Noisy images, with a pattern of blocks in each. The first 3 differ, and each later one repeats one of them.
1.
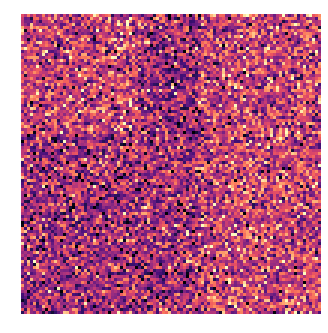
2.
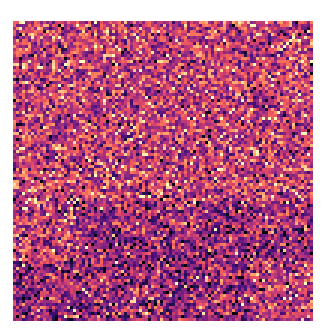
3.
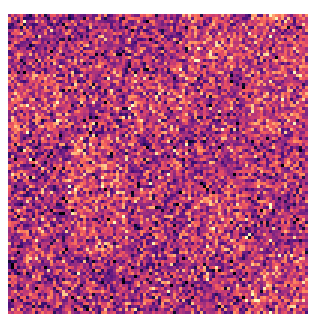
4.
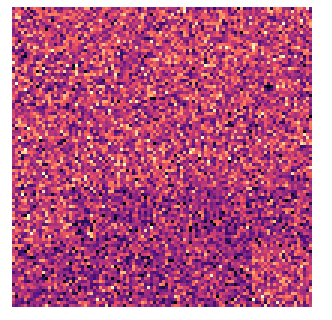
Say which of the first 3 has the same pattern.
2
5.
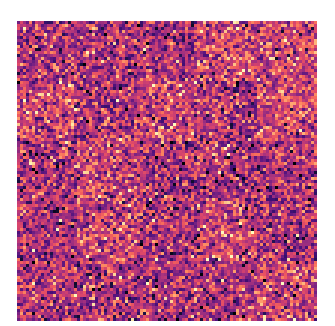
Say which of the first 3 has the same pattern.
3
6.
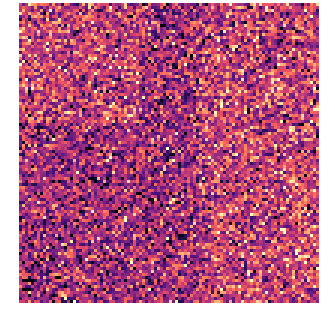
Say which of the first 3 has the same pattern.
1
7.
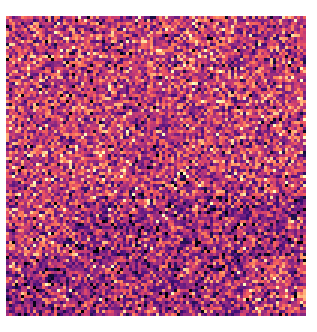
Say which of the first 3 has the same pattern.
2
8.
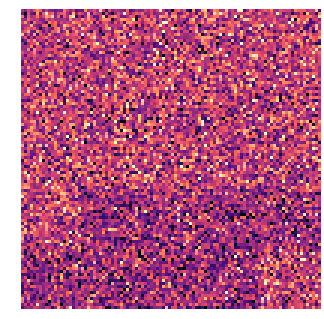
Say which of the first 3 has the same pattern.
2
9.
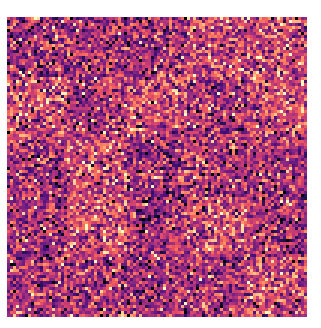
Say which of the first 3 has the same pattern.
3
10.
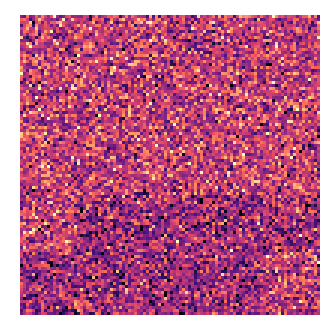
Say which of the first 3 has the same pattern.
2
